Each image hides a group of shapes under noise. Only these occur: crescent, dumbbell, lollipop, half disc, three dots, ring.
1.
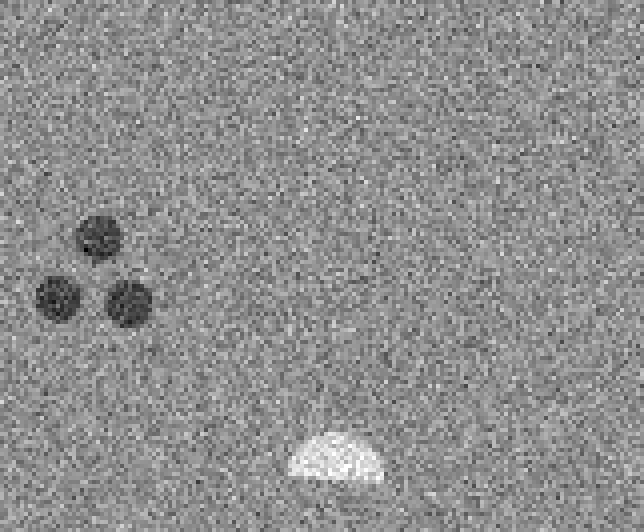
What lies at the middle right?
nothing
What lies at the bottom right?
nothing
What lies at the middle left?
three dots
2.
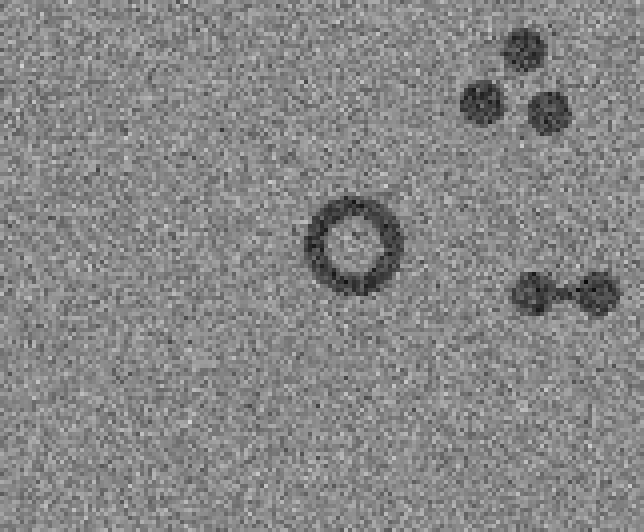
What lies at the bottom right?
nothing
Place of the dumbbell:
middle right
